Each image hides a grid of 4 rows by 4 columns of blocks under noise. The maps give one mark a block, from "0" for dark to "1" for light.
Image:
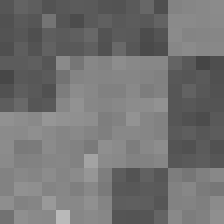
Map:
0 0 0 1
0 1 1 0
1 1 1 0
1 1 0 1
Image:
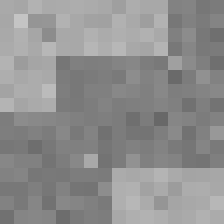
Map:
1 1 1 0
1 0 0 0
0 0 0 0
0 0 1 1
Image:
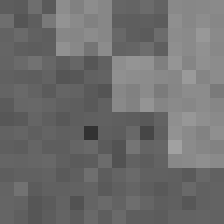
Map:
0 1 0 1
0 0 1 1
0 0 0 1
0 0 0 0
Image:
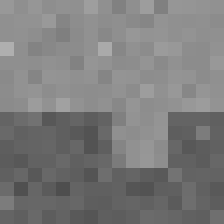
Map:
1 1 1 1
1 1 1 1
0 0 1 0
0 0 0 0
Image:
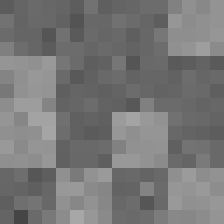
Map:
0 0 0 1
1 0 0 0
1 0 1 0
0 1 0 1
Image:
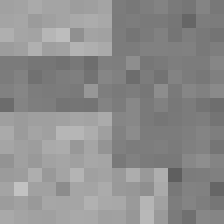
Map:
1 1 0 0
0 0 0 0
1 1 0 0
1 1 1 0
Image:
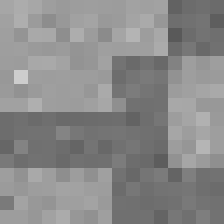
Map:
1 1 1 0
1 1 0 1
0 0 0 1
1 1 0 0
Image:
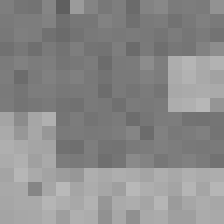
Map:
0 0 0 0
0 0 0 1
1 0 0 0
1 1 1 1
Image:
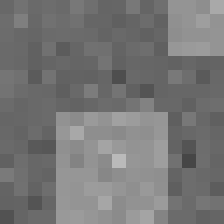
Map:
0 0 0 1
0 0 0 0
0 1 1 0
0 1 1 0
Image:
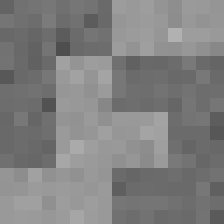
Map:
0 0 1 1
0 1 0 0
0 1 1 0
1 1 0 0
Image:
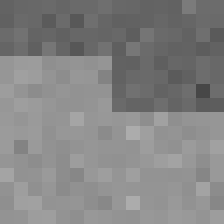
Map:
0 0 0 0
1 1 0 0
1 1 1 1
1 1 1 1
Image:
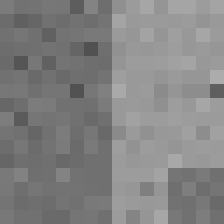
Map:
0 0 1 1
0 0 1 1
0 0 1 1
0 0 1 0
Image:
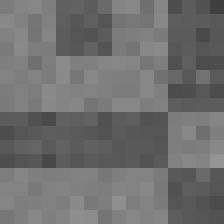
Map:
1 0 1 0
1 1 1 0
0 0 0 1
1 1 1 0
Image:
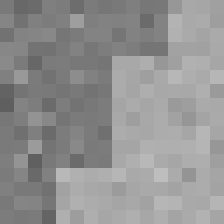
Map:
0 0 0 1
0 0 1 1
0 0 1 1
0 1 1 1
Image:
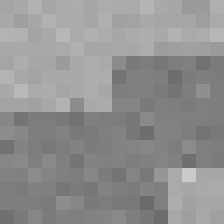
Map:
1 1 1 1
1 1 0 0
0 0 0 0
0 0 0 1
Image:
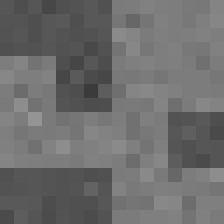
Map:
0 0 1 1
1 0 1 1
1 1 1 0
0 0 1 1
